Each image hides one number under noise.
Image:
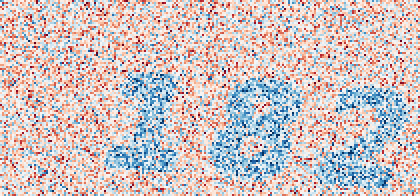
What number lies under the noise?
182
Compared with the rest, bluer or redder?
bluer
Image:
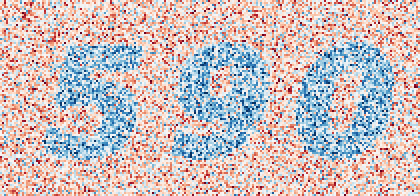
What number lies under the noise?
590
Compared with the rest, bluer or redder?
bluer
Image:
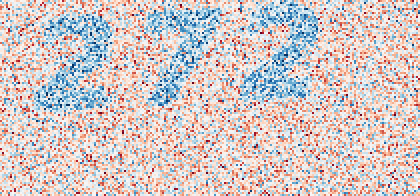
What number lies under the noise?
272
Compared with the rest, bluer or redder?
bluer
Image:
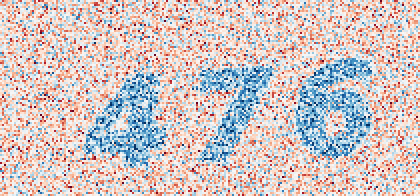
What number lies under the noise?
476
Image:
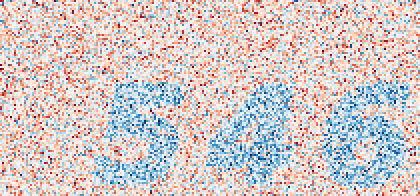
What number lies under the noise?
546
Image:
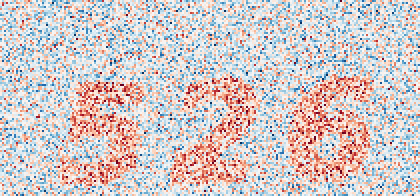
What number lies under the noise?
526
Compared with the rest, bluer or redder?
redder
